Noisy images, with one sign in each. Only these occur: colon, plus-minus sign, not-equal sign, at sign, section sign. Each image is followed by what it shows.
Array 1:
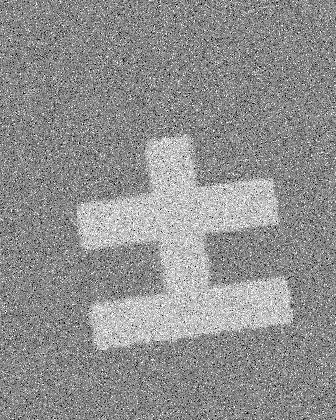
plus-minus sign
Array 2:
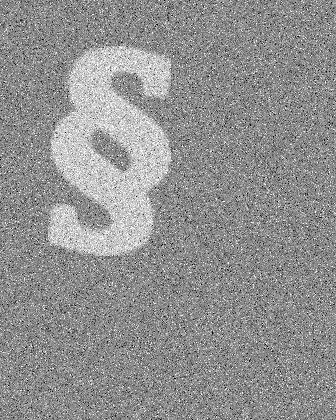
section sign
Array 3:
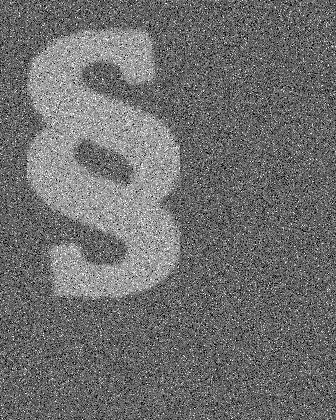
section sign
